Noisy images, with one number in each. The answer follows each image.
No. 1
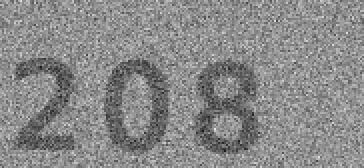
208
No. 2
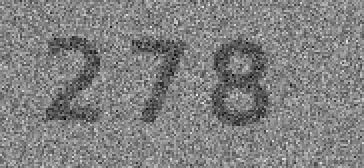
278
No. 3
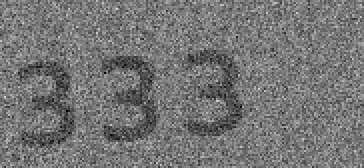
333
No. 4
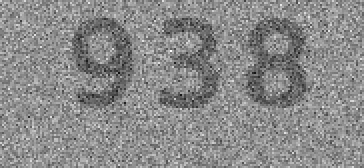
938
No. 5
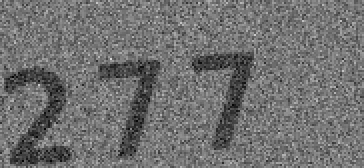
277
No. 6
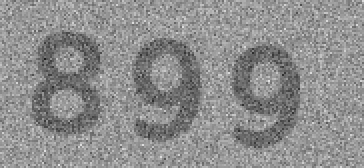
899
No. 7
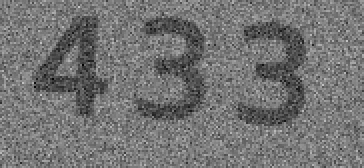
433
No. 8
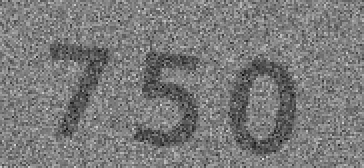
750
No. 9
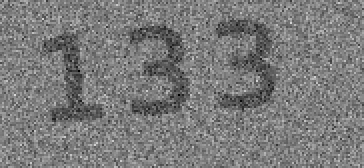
133
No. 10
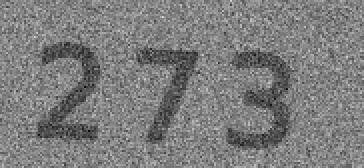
273
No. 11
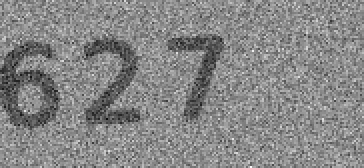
627
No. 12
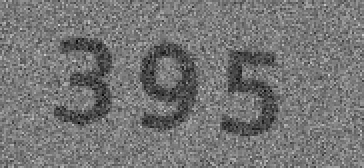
395
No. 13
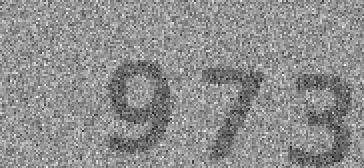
973
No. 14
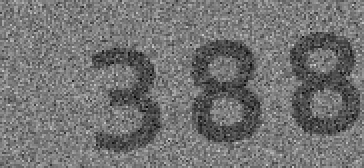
388
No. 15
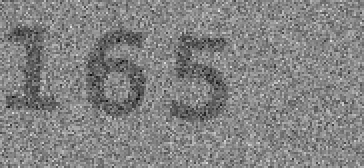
165
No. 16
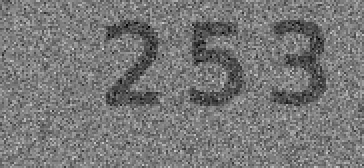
253
